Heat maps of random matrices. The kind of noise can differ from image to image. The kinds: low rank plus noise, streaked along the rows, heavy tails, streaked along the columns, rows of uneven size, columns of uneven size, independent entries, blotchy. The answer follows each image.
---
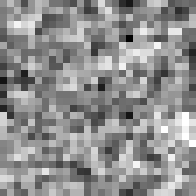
blotchy
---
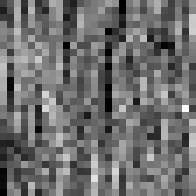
streaked along the columns
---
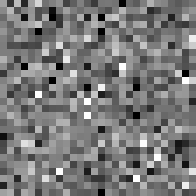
heavy tails
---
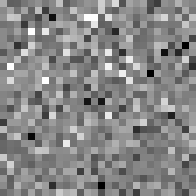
heavy tails
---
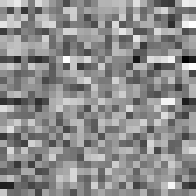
low rank plus noise
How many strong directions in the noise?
one
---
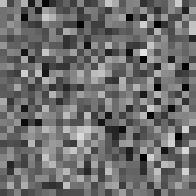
low rank plus noise
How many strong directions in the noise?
three or four
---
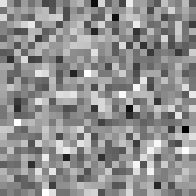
independent entries
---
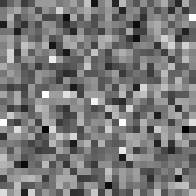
independent entries
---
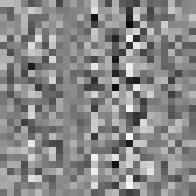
columns of uneven size
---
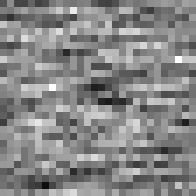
streaked along the rows
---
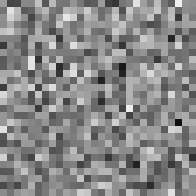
low rank plus noise
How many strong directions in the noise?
three or four
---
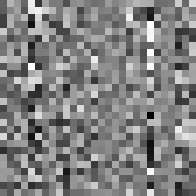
columns of uneven size
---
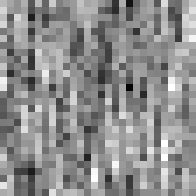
streaked along the columns
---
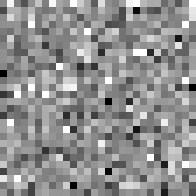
heavy tails
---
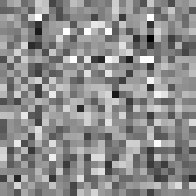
low rank plus noise
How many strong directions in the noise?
three or four
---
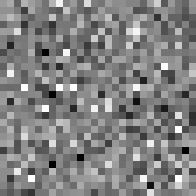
heavy tails
